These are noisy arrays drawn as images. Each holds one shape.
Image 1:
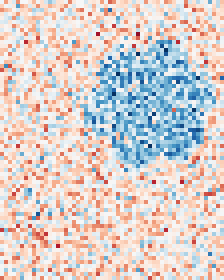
blue flower
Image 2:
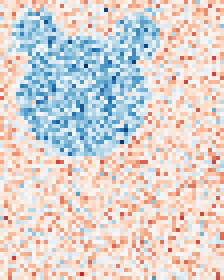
blue bear's head
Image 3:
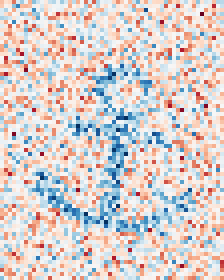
blue anchor
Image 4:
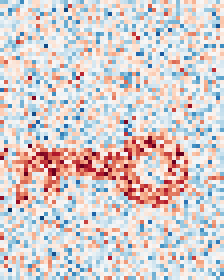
red key
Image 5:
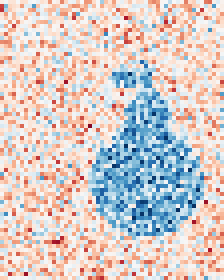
blue pear
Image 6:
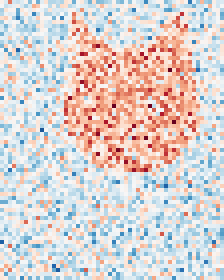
red cat's head
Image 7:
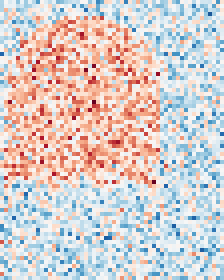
red ghost
